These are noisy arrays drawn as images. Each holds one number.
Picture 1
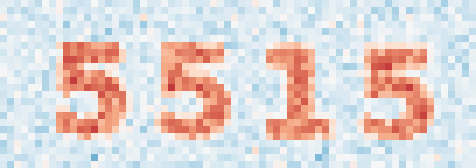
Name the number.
5515
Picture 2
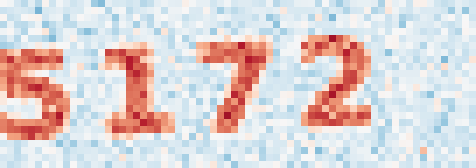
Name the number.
5172
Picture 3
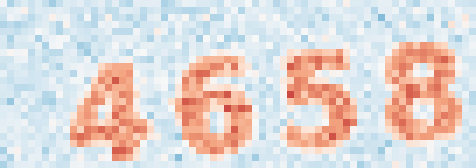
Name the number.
4658
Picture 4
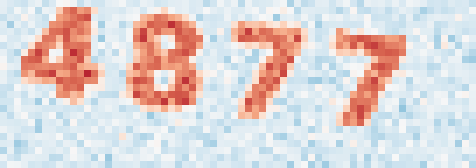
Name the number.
4877
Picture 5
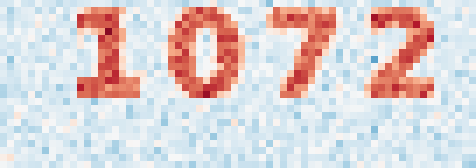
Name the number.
1072
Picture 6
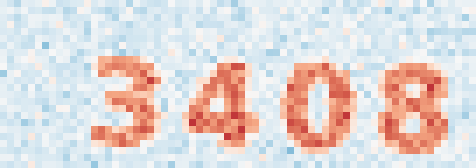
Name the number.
3408
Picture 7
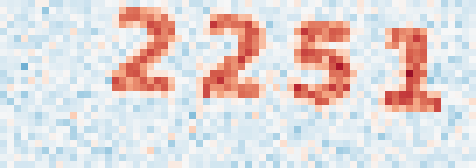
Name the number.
2251
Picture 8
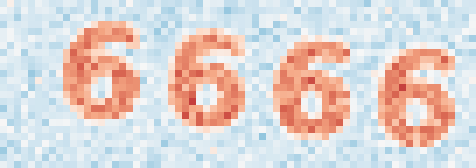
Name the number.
6666
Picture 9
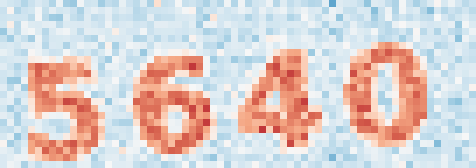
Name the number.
5640
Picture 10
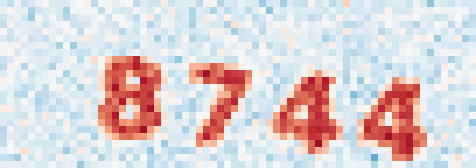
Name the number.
8744
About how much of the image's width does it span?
two thirds
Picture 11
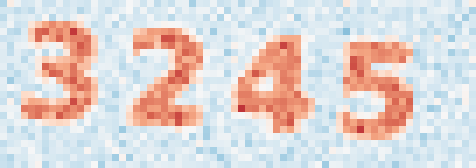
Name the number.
3245
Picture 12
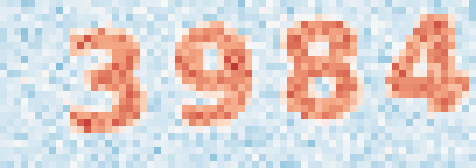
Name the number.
3984
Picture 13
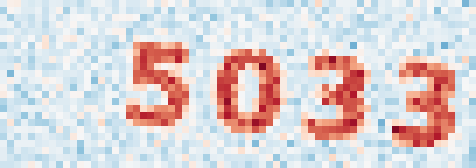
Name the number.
5033
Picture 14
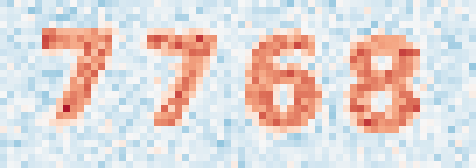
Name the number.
7768
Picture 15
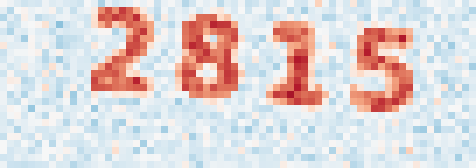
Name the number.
2815
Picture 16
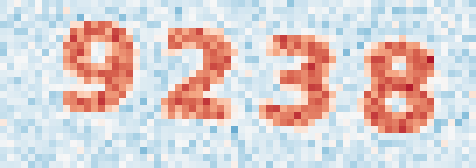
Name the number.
9238
